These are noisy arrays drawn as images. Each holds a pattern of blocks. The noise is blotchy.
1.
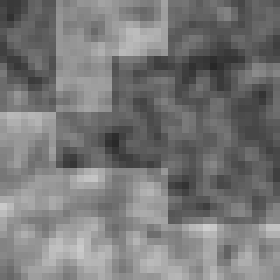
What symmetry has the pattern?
no symmetry
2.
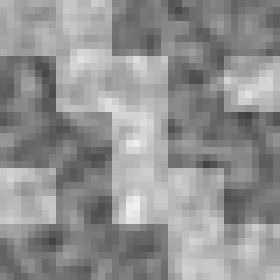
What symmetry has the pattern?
the same after a half turn
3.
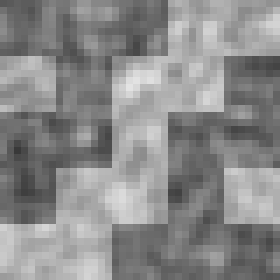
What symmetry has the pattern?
the same after a half turn
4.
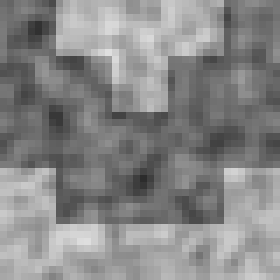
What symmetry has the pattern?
left and right mirror each other
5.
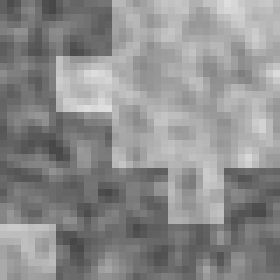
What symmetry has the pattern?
mirrored about the diagonal from the bottom left
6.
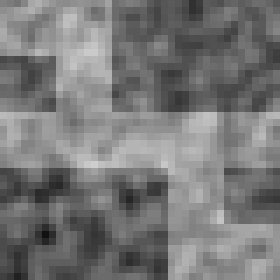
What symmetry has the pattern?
the same after a half turn
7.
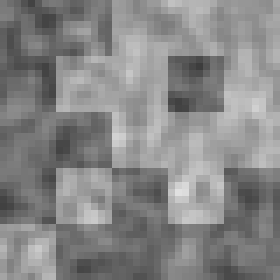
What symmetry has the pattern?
mirrored about the diagonal from the bottom left
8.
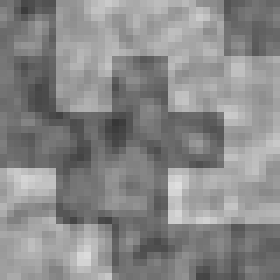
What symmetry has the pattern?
mirrored about the diagonal from the bottom left
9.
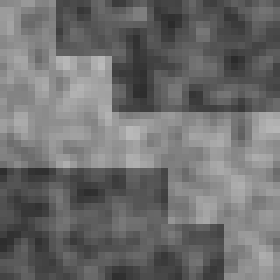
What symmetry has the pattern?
the same after a half turn
